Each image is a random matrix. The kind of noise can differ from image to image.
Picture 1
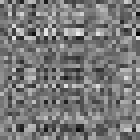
low rank plus noise
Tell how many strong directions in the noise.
one
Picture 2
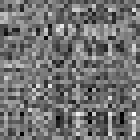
low rank plus noise
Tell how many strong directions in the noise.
two
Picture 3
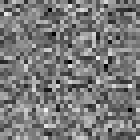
low rank plus noise
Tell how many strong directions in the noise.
five to eight
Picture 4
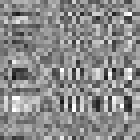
low rank plus noise
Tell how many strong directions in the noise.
one
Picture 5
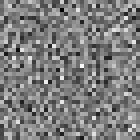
low rank plus noise
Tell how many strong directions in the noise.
five to eight
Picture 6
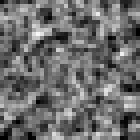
blotchy
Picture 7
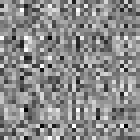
low rank plus noise
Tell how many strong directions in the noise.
two
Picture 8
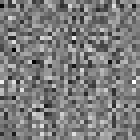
low rank plus noise
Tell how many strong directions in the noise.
three or four
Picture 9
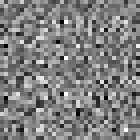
low rank plus noise
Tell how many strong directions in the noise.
three or four
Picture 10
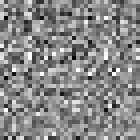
low rank plus noise
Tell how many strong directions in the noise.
three or four
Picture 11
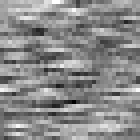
streaked along the rows
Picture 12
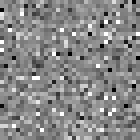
heavy tails
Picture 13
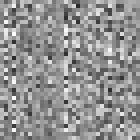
columns of uneven size
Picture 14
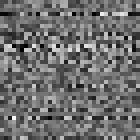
rows of uneven size
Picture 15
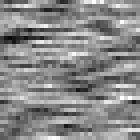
streaked along the rows
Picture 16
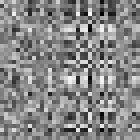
low rank plus noise
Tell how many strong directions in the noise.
one
